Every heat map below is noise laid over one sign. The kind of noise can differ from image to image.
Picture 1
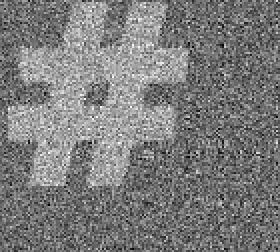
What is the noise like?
low rank plus noise
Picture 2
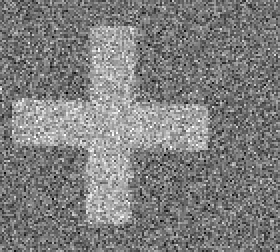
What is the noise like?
independent entries
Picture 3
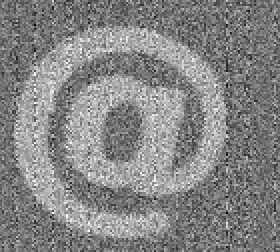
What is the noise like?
columns of uneven size
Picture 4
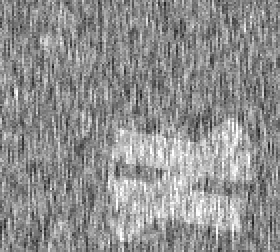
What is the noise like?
streaked along the columns
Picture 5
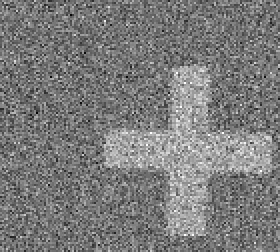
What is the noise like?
low rank plus noise
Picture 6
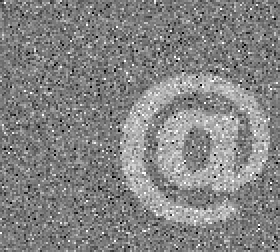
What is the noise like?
heavy tails
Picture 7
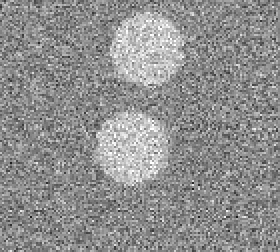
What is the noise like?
low rank plus noise
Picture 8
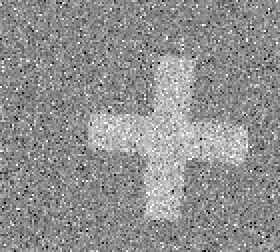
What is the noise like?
heavy tails
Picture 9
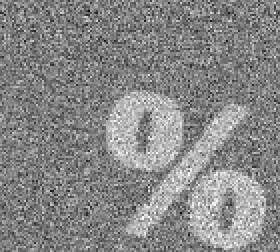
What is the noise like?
low rank plus noise
